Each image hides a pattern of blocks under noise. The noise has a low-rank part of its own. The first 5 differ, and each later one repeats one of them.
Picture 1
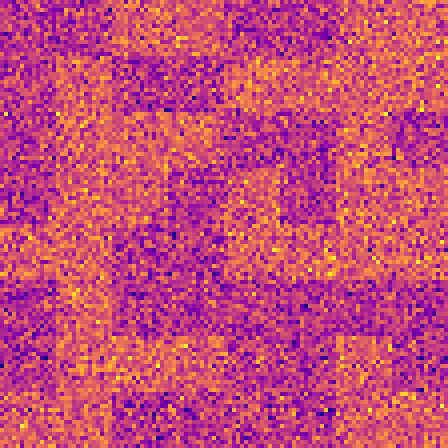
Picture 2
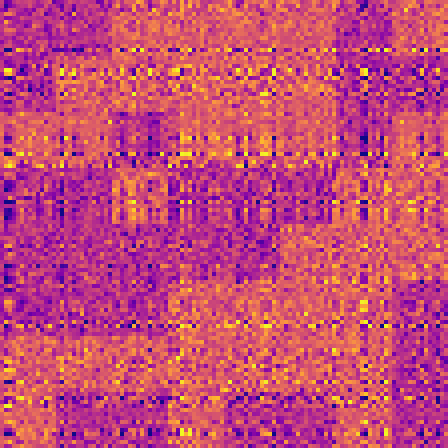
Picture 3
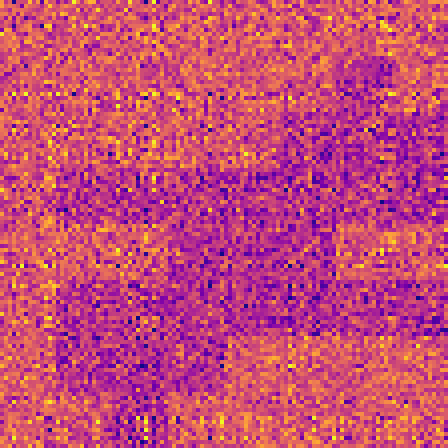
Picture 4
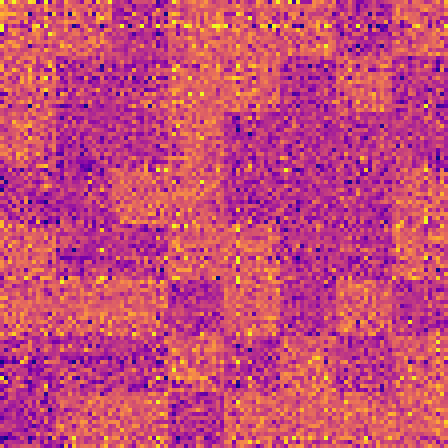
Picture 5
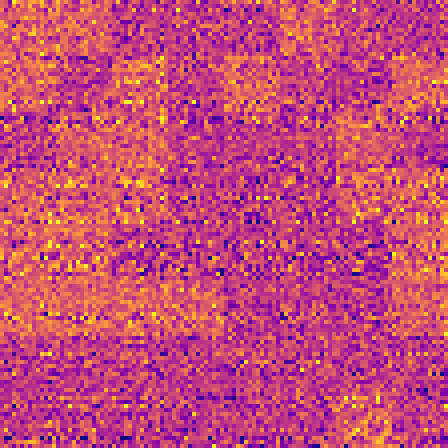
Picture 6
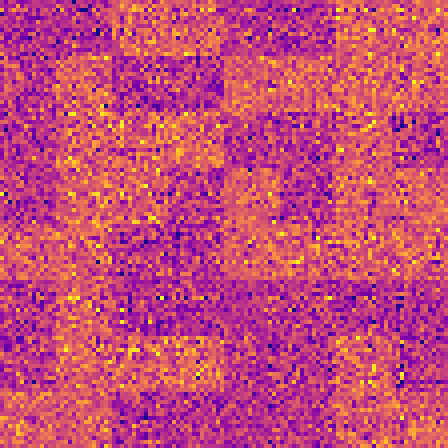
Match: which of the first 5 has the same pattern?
1
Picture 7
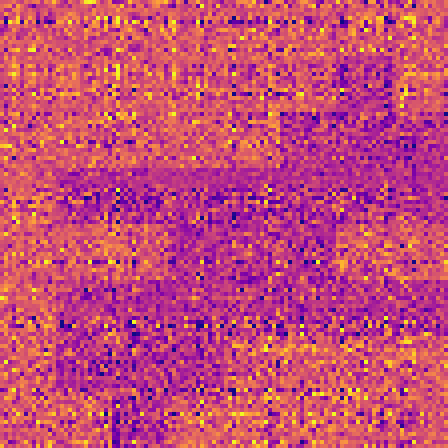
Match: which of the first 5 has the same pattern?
3
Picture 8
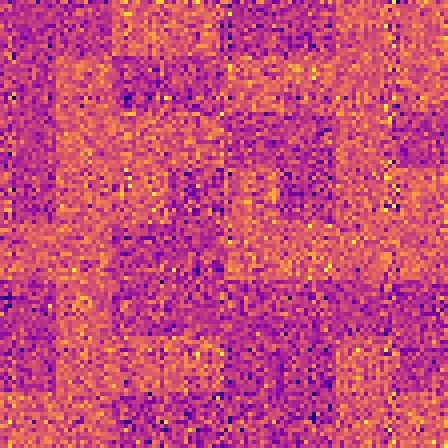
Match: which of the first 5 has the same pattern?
1
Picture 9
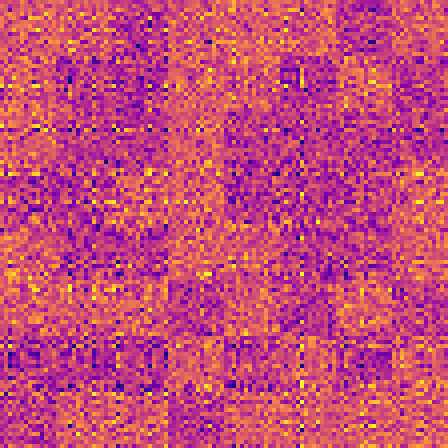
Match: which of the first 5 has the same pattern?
4
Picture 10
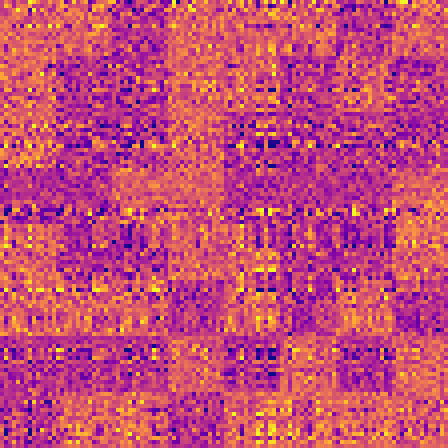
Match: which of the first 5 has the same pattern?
4
